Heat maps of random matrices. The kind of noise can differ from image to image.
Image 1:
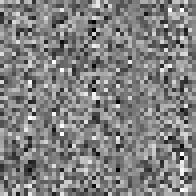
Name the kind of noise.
columns of uneven size
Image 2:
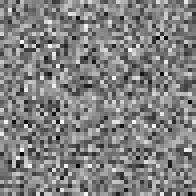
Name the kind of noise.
low rank plus noise
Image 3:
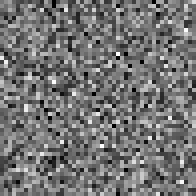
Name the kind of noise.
independent entries
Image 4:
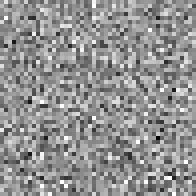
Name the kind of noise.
low rank plus noise
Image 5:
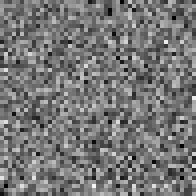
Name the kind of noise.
low rank plus noise
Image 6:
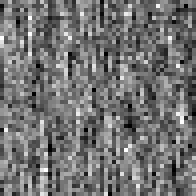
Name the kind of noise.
streaked along the columns
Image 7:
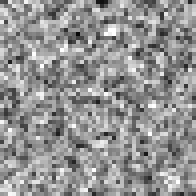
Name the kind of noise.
blotchy
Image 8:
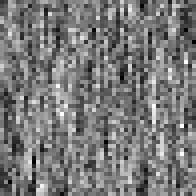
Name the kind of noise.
streaked along the columns
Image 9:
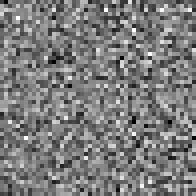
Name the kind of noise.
low rank plus noise
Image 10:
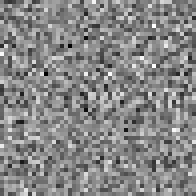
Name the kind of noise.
low rank plus noise
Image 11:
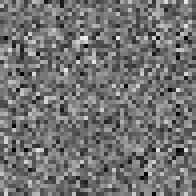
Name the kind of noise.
low rank plus noise
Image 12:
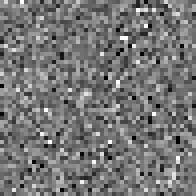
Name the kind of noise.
heavy tails
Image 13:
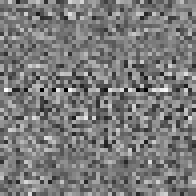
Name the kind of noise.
rows of uneven size
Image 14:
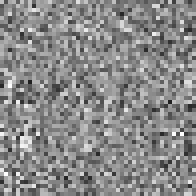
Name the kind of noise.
low rank plus noise
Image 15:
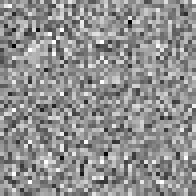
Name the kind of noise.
low rank plus noise
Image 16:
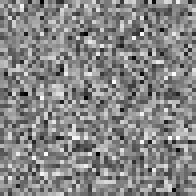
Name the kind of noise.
low rank plus noise
